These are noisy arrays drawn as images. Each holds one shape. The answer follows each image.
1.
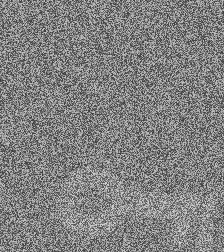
light key
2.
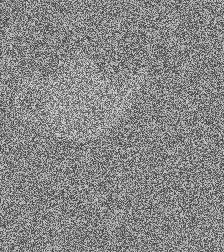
light teapot
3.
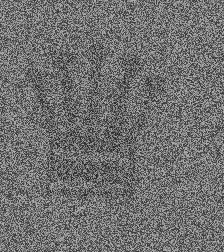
dark chess queen
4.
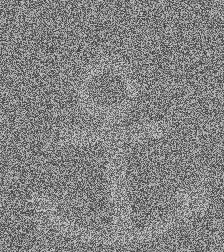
light anchor
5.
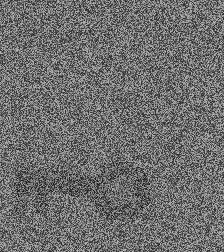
dark key
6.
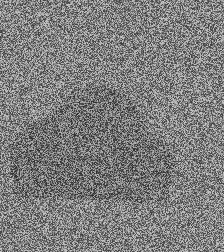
dark cloud
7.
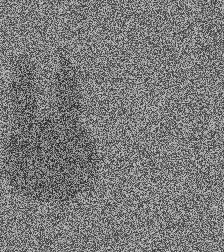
dark rabbit's head
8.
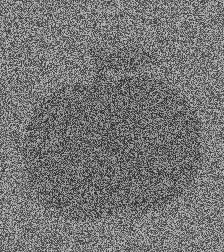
dark apple
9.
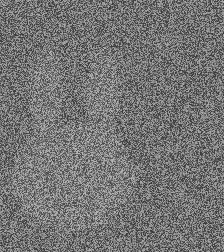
light rabbit's head
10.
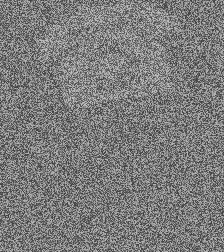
light telephone
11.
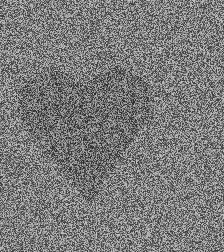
dark heart
